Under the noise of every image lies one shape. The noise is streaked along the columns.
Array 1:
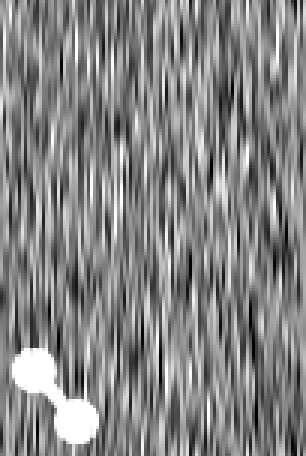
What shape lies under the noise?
dumbbell
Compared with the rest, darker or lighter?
lighter
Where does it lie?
bottom left
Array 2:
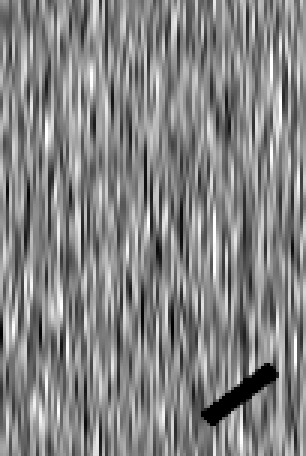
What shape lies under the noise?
bar
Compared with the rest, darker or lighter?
darker
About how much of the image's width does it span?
a quarter
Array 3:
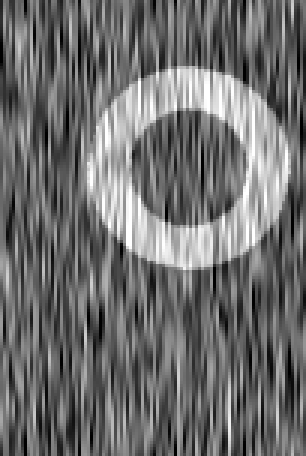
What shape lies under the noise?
ring
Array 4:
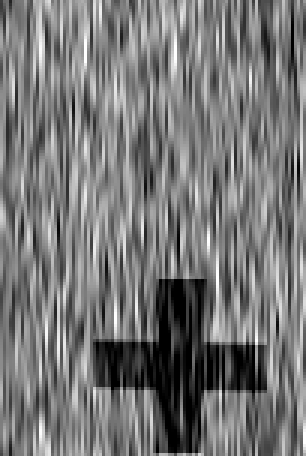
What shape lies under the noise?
cross
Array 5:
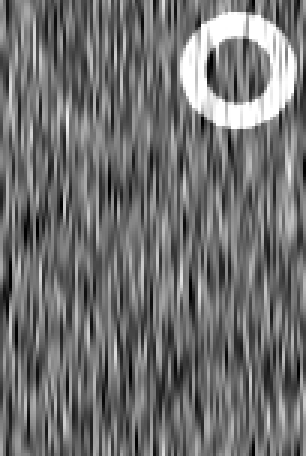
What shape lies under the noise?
ring
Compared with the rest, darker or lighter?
lighter
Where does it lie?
top right
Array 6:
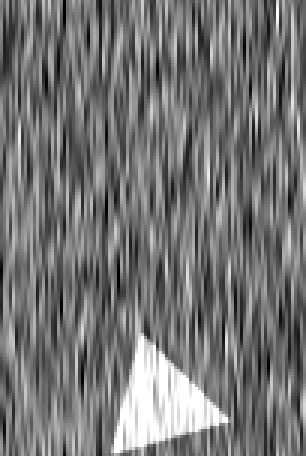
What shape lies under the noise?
triangle
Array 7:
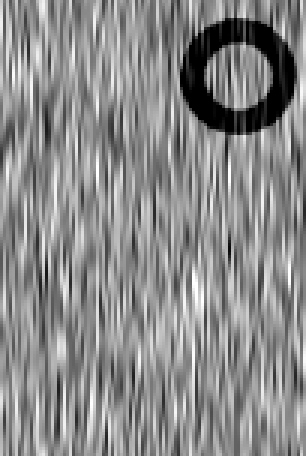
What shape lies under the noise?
ring
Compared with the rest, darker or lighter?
darker
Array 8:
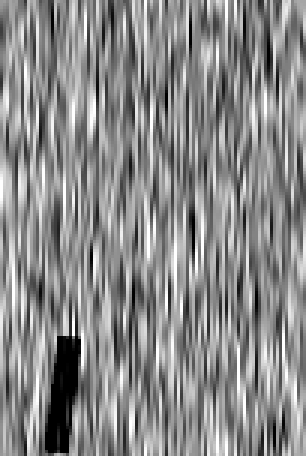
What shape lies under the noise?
bar
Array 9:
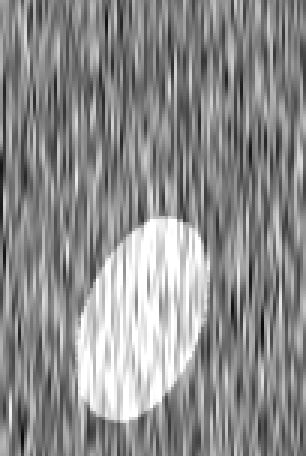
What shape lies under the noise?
ellipse
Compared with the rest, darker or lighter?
lighter
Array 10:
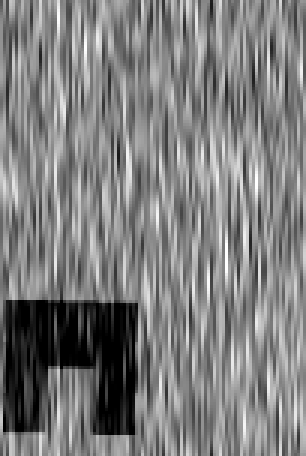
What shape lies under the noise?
square with a notch
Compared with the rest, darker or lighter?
darker
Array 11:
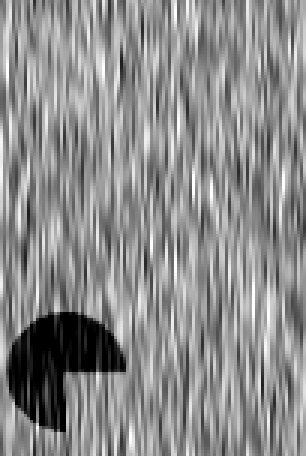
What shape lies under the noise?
disc with a wedge cut out
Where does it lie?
bottom left
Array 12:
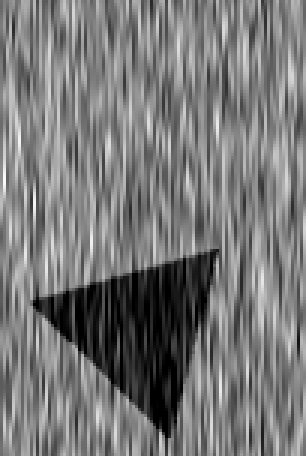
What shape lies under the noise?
triangle
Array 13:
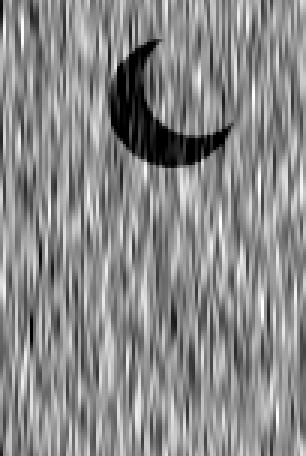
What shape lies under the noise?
crescent
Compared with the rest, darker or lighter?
darker
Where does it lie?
top middle
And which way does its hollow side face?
up and right
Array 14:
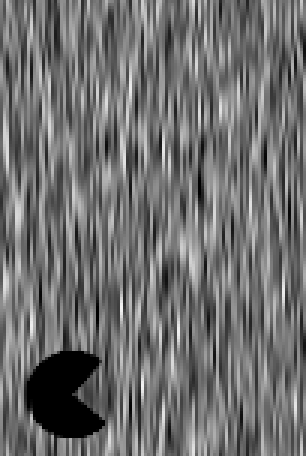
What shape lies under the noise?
disc with a wedge cut out
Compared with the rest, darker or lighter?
darker
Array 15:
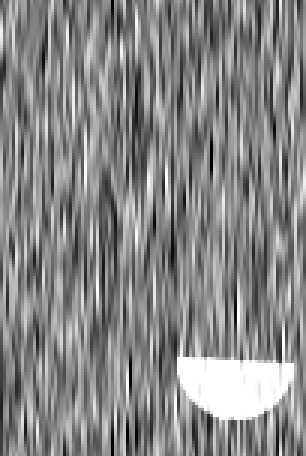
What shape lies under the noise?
half disc
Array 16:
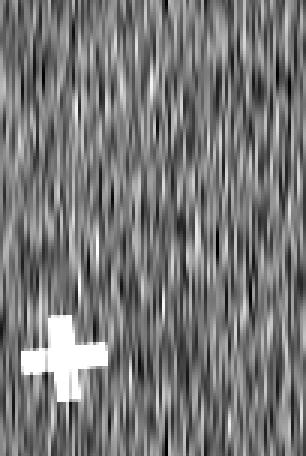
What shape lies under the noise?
cross
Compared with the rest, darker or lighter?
lighter
